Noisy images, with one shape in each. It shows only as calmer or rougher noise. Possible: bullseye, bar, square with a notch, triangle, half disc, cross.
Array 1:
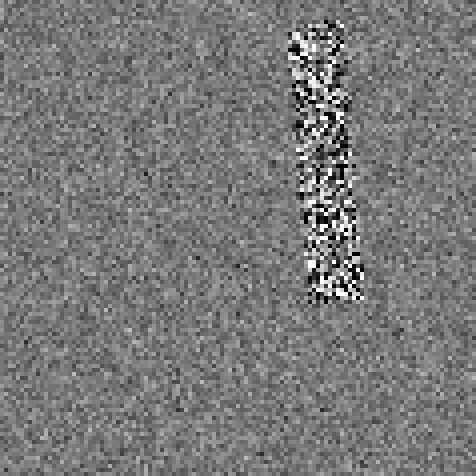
bar
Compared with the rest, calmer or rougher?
rougher
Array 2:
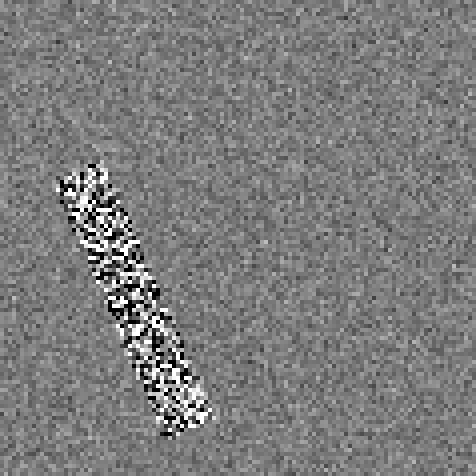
bar
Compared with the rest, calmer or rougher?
rougher
